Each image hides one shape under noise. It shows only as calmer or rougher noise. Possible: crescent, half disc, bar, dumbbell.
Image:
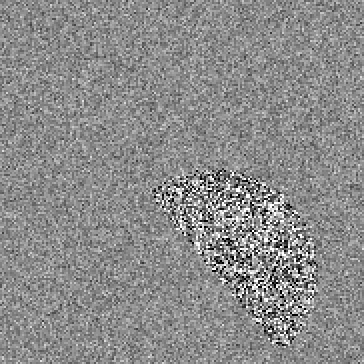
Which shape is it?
half disc
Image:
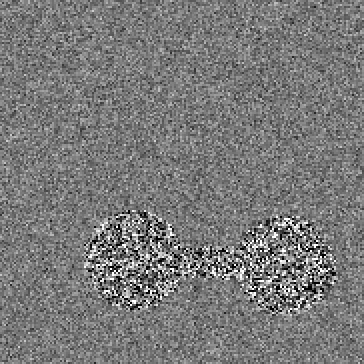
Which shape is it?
dumbbell
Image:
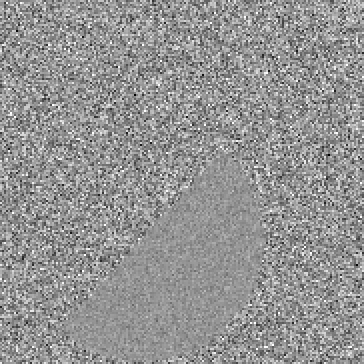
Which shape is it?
half disc
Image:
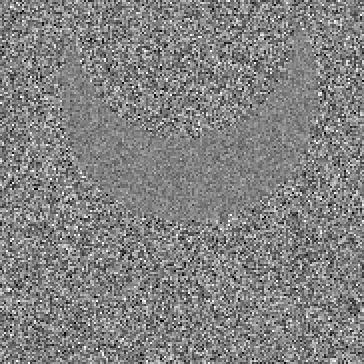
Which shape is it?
crescent
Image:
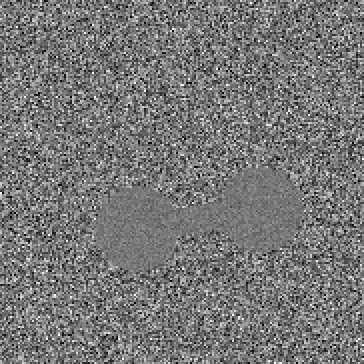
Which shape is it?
dumbbell
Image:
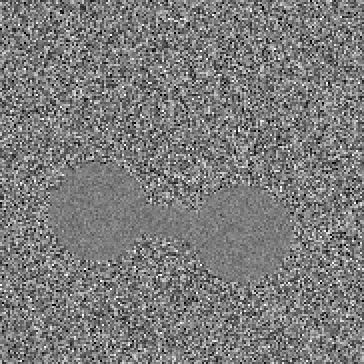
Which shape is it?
dumbbell
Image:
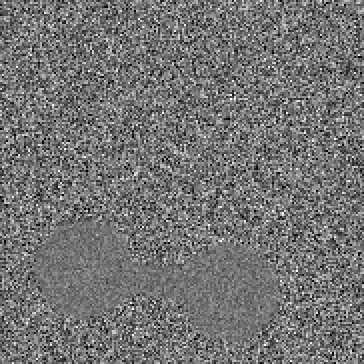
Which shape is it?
dumbbell
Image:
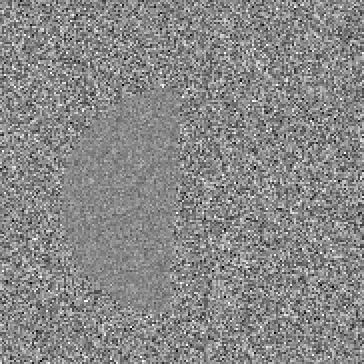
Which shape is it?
half disc
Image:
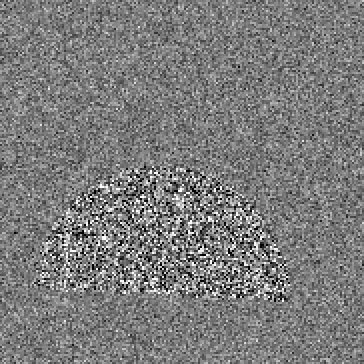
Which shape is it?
half disc
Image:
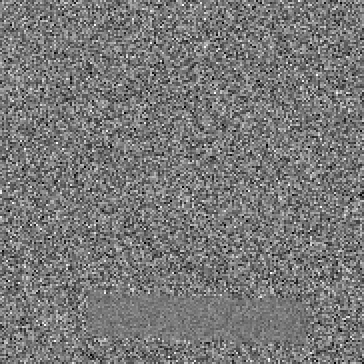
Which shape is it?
bar
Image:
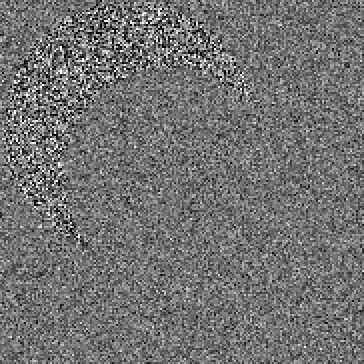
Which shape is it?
crescent
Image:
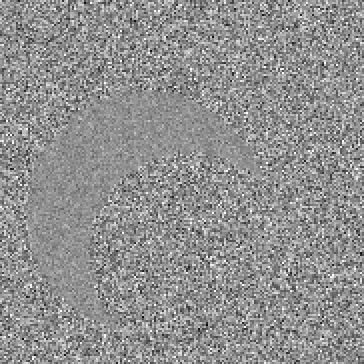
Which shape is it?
crescent
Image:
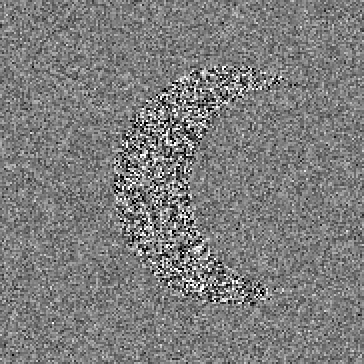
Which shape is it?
crescent
